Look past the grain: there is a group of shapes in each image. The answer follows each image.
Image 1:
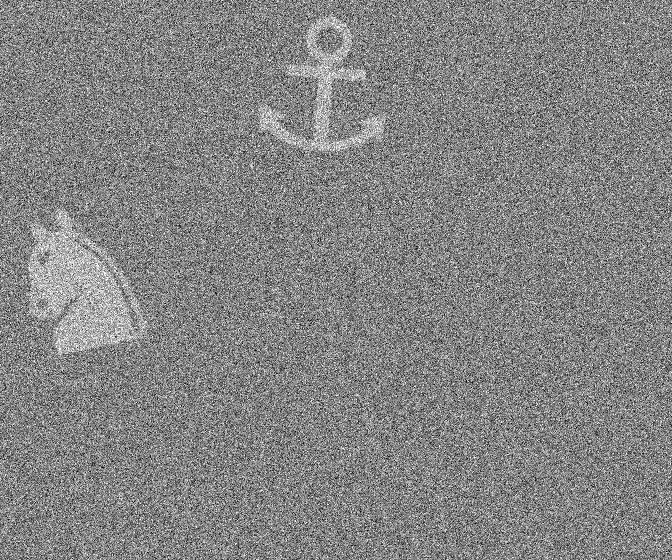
top middle: light anchor; middle left: light chess knight
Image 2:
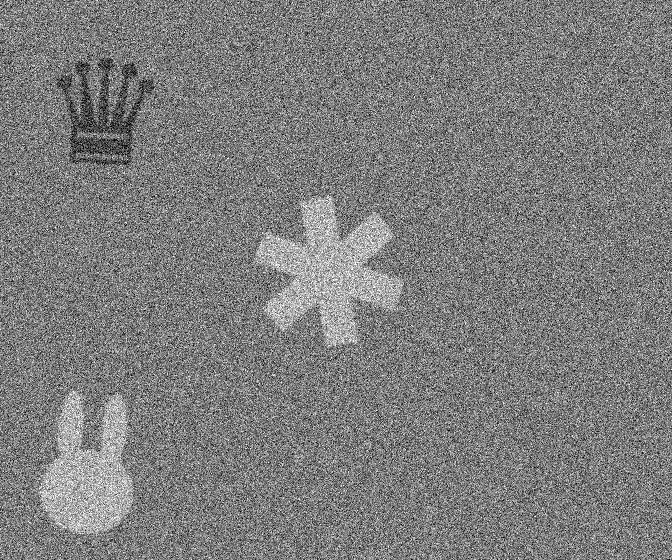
top left: dark chess queen; centre: light asterisk; bottom left: light rabbit's head
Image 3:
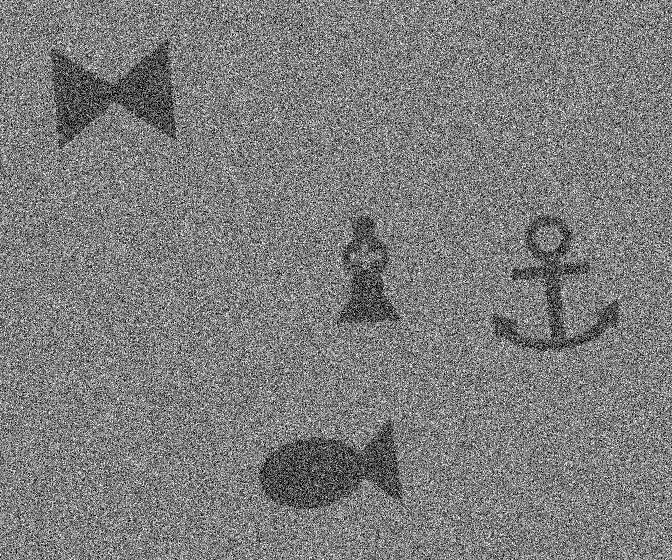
top left: dark bow tie; centre: dark chess bishop; middle right: dark anchor; bottom middle: dark fish
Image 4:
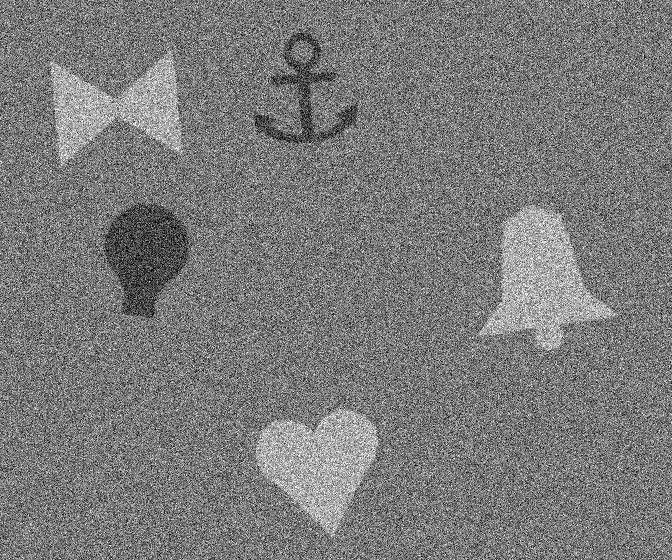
top left: light bow tie; top middle: dark anchor; middle left: dark light bulb; middle right: light bell; bottom middle: light heart
